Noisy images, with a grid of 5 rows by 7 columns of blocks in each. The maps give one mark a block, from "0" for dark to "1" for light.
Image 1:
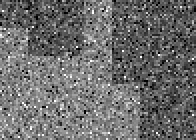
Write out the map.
0 0 0 1 0 0 0
1 0 0 1 0 0 0
1 1 1 1 0 0 0
1 1 1 1 1 0 0
1 1 1 1 1 0 0
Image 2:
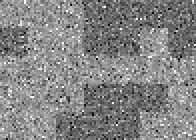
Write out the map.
1 1 1 0 0 0 0
0 1 1 0 0 1 0
1 1 1 1 1 1 1
1 1 1 0 0 0 1
1 1 0 0 0 1 1
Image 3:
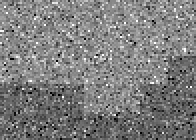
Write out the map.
1 1 1 1 1 1 1
1 1 1 1 1 1 1
1 1 1 1 1 1 0
0 0 0 1 1 0 0
0 0 0 0 0 0 0
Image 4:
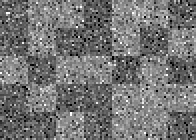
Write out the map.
0 1 1 0 1 1 0
0 1 0 0 1 0 1
1 0 1 1 0 1 0
0 1 0 0 1 1 1
0 0 1 0 1 1 0
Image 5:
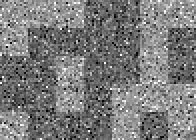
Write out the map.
1 1 1 0 0 1 1
1 0 0 0 0 1 0
0 0 1 0 0 1 0
0 0 1 0 1 1 1
1 0 0 0 1 0 1
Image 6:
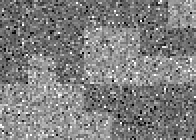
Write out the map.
0 0 0 0 0 0 1
0 0 0 1 1 0 0
0 1 0 1 1 1 1
1 1 1 0 0 0 0
1 1 1 1 0 0 0
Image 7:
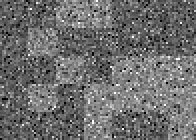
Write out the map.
0 0 1 1 0 0 0
0 1 0 0 0 0 0
0 0 1 0 1 1 1
0 1 0 1 1 1 1
0 0 0 1 0 0 1
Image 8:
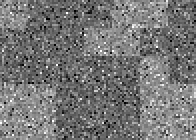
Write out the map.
1 0 0 0 1 1 0
0 0 0 1 1 0 0
0 0 0 0 0 1 0
1 1 0 0 0 1 1
1 1 0 0 0 1 1
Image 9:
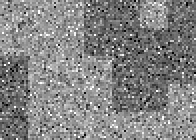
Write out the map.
1 1 1 0 0 1 0
1 1 1 0 0 0 0
0 1 1 1 0 0 0
0 1 1 1 0 0 1
0 1 1 1 1 1 1
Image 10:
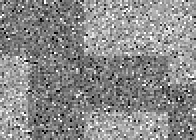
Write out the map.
0 0 0 1 1 1 1
0 0 0 1 1 1 1
1 0 0 0 0 0 1
1 0 0 0 0 0 0
1 0 0 1 1 1 0
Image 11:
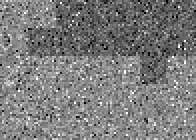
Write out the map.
1 1 0 0 0 0 0
1 0 0 0 0 0 0
1 1 1 1 1 0 1
1 1 1 1 1 1 1
1 1 1 1 1 1 1
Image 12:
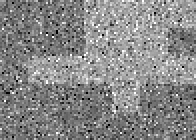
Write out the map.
0 0 0 1 1 1 1
0 0 0 1 1 1 0
0 1 1 1 1 1 1
0 0 0 0 1 0 0
0 0 0 0 0 0 0
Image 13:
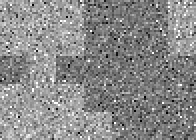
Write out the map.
1 1 1 0 0 0 1
1 1 1 0 0 0 1
0 1 0 0 0 0 0
1 1 1 0 0 0 0
1 1 1 1 0 0 0
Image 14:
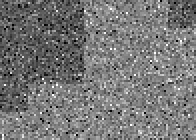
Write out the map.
0 0 0 1 1 1 0
0 0 0 1 1 1 1
0 0 0 1 1 1 1
0 1 1 1 1 1 1
1 1 1 1 1 1 1
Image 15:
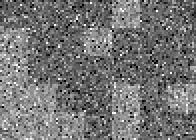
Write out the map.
0 0 0 0 1 0 0
1 0 0 1 0 0 0
1 0 0 0 0 0 0
1 1 0 0 1 0 1
1 1 1 0 1 0 0
